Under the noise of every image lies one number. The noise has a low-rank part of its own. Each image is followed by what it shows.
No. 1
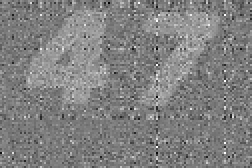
47
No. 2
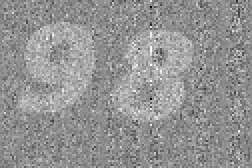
98
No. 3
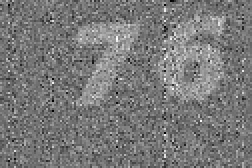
76
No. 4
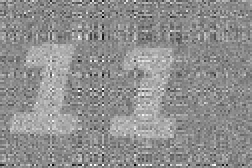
11
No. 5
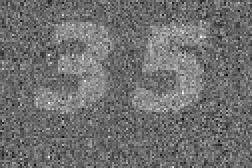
35
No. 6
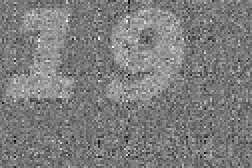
19
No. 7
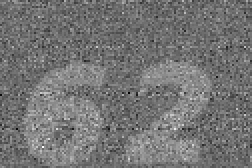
62
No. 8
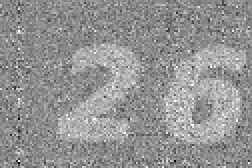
26
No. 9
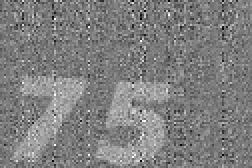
75
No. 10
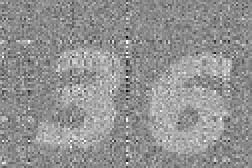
36
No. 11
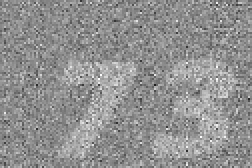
73
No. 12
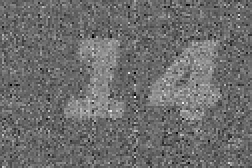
14
